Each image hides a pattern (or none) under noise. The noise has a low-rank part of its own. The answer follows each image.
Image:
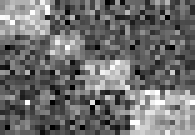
blocks along the diagonal
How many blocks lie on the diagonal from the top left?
4
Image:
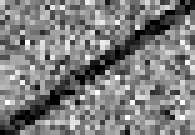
a diagonal band
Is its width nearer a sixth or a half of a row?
a sixth
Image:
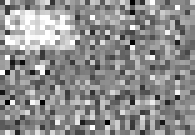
one block
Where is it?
top left
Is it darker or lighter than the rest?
lighter
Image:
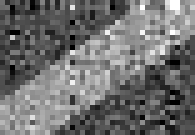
a diagonal band
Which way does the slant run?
bottom left to top right
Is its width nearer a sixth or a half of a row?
a half
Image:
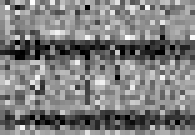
bands of rows
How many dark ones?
2
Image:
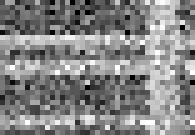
bands of rows crossing bands of columns
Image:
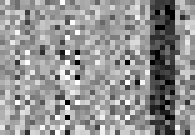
one band of columns
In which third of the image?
right
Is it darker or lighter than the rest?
darker
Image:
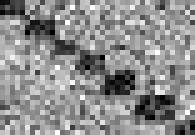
blocks along the diagonal
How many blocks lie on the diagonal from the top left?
7
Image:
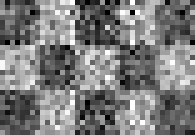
a checkerboard
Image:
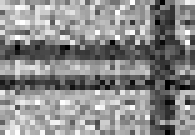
bands of rows crossing bands of columns
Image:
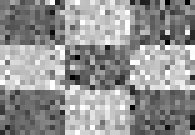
a checkerboard
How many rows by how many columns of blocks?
3 by 3
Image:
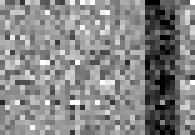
one band of columns
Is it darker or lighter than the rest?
darker
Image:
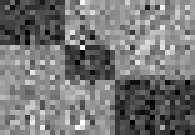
blocks along the diagonal
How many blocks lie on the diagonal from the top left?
3
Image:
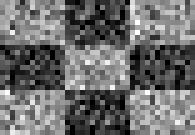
a checkerboard
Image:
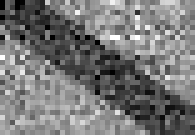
a diagonal band
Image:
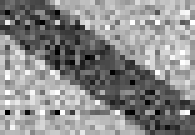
a diagonal band
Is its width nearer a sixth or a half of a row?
a half
